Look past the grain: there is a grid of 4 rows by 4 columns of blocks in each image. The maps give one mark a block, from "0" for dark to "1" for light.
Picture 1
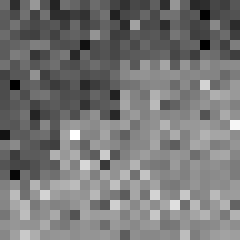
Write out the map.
0 0 0 0
0 0 1 1
0 1 1 1
1 1 1 1
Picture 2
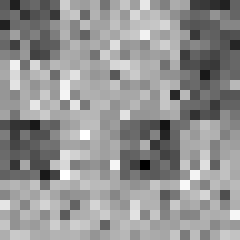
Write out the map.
0 1 1 0
1 1 1 0
0 1 0 1
1 1 1 1
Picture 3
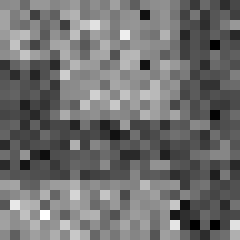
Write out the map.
1 1 1 0
0 1 1 0
0 0 0 0
1 1 1 0
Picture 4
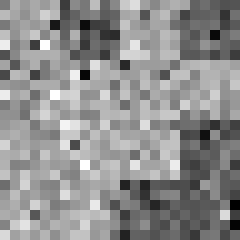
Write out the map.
1 0 1 0
1 1 1 1
1 1 1 0
1 1 0 0
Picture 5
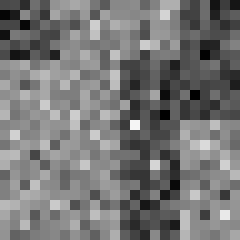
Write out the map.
0 1 1 0
1 1 0 0
1 1 0 1
1 1 0 1
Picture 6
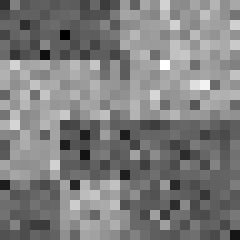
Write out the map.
0 0 1 1
1 1 1 1
1 0 0 0
0 1 0 0
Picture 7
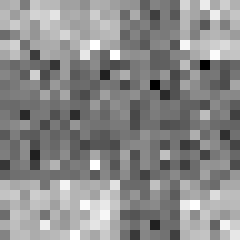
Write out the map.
1 1 0 1
0 0 0 0
0 0 0 0
1 1 0 1
